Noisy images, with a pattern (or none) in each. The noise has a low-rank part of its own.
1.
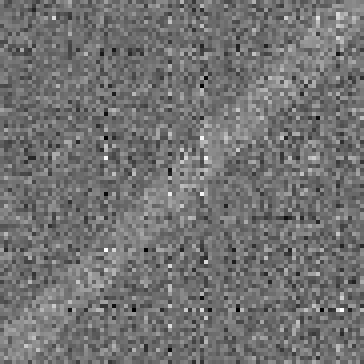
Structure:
a diagonal band
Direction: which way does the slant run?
bottom left to top right
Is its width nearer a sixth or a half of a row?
a sixth
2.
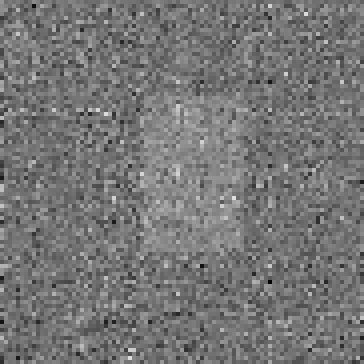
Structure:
one block
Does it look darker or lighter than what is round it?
lighter
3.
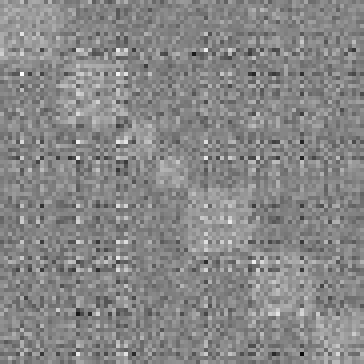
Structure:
blocks along the diagonal
